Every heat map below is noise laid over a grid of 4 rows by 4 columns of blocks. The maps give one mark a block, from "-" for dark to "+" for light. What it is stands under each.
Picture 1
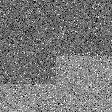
- - - -
- - - -
- - + +
+ + + +
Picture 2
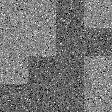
+ + - +
+ + - -
+ - - +
- - - +
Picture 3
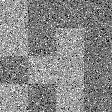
+ - - -
+ - + -
- + + -
+ - + -
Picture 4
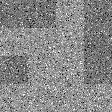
- - + -
+ + + -
- + + -
+ + + +
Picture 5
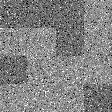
- - - +
+ + - +
- + + +
+ + + -
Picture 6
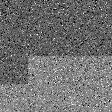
- - - -
- - - -
- + + +
+ + + +
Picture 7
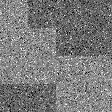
+ - - -
+ + - -
+ + + +
- - + +
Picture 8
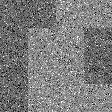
- - + +
- + + -
- + + -
- + + +
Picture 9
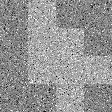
- + - -
- + + -
- + + +
- - + -
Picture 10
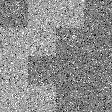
- + + -
+ + - -
+ - - -
+ + - -
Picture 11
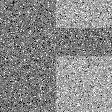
- - + +
- - - -
- - + +
- - + +
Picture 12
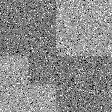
- - + +
- - + +
+ - - -
+ + - -
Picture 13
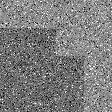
+ + + +
- - + +
- - - +
- - - +
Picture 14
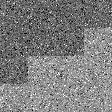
- - - -
- - - +
- + + +
+ + + +
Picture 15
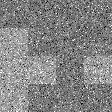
- - - -
+ - - -
+ + - +
+ - - -
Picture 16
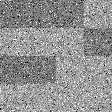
- - - +
+ + + -
- - + +
+ + + +
